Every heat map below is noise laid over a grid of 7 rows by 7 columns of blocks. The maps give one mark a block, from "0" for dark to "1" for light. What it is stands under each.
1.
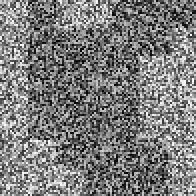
1 0 1 1 0 0 0
1 0 0 0 0 0 1
1 0 0 0 0 1 1
1 0 0 0 0 1 1
1 0 0 0 0 1 1
1 1 0 0 0 0 1
1 1 1 0 0 0 1
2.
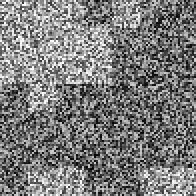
1 1 1 0 1 0 0
1 1 1 1 0 0 0
1 1 1 1 0 0 0
0 1 0 0 0 0 0
0 0 0 0 0 0 0
0 0 0 0 0 0 0
0 1 1 0 0 1 1
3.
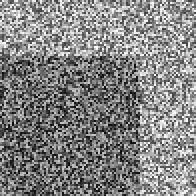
1 1 1 1 1 1 1
1 1 1 1 1 1 1
0 0 0 0 0 1 1
0 0 0 0 0 1 1
0 0 0 0 0 1 1
0 0 0 0 0 1 1
0 0 0 0 0 1 1
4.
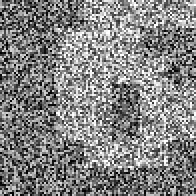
0 0 0 1 1 1 1
0 0 1 1 1 0 0
0 0 1 1 1 1 0
0 0 1 1 0 1 1
0 0 1 1 0 1 1
0 0 0 1 1 1 0
0 0 0 0 0 0 0
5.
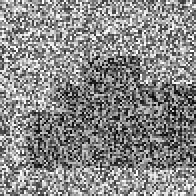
1 1 1 1 1 1 1
1 1 1 1 1 1 1
1 1 1 0 0 1 1
1 1 0 0 0 0 0
1 0 0 0 0 0 0
1 0 0 0 0 0 0
1 1 1 1 1 1 1
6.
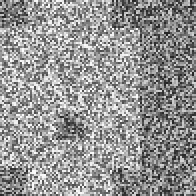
0 1 1 1 0 0 0
1 1 1 1 1 0 0
1 1 1 1 1 0 0
1 1 1 1 1 0 0
1 1 0 1 1 0 0
1 1 1 1 1 0 0
0 1 1 1 0 0 0
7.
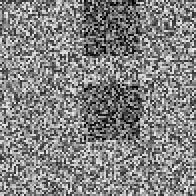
1 1 1 0 0 1 1
1 1 1 0 0 1 1
1 1 1 1 1 1 1
1 1 1 0 0 1 1
1 1 1 0 0 1 1
1 1 1 1 1 1 1
1 1 1 1 1 1 1
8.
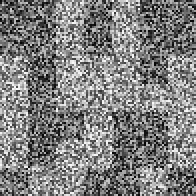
0 0 1 0 1 0 0
0 0 1 0 1 0 0
1 0 1 1 1 0 1
1 0 1 1 1 1 1
1 0 0 1 0 0 1
1 0 1 1 0 0 1
0 1 1 0 0 1 0
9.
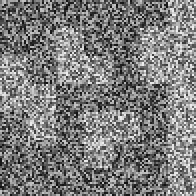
0 0 0 0 0 0 1
0 0 1 0 0 1 1
1 0 1 1 0 1 1
1 1 0 0 0 0 1
0 1 0 1 1 0 1
0 0 0 1 0 0 1
0 0 0 0 0 0 1
